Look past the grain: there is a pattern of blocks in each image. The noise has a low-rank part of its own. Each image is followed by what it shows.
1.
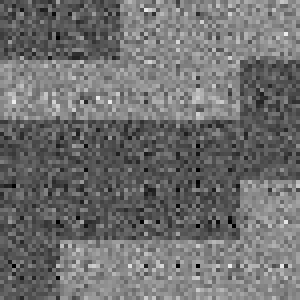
no symmetry
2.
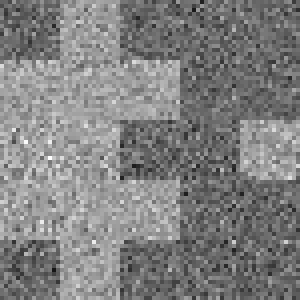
top and bottom mirror each other
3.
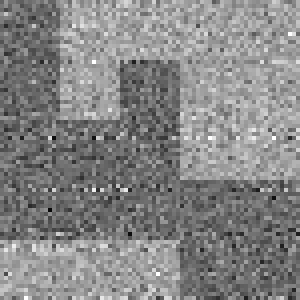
no symmetry
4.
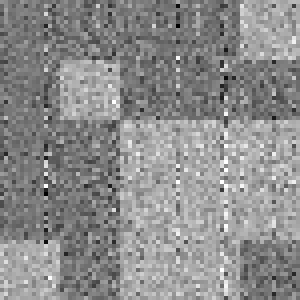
mirrored about the diagonal from the top left
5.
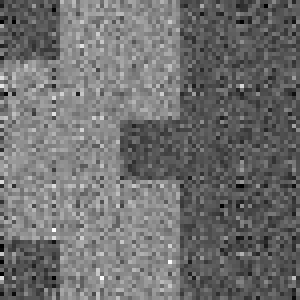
top and bottom mirror each other
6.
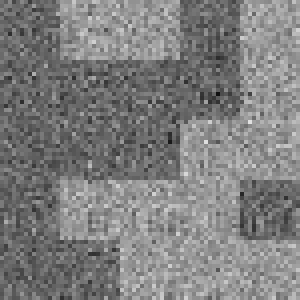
no symmetry
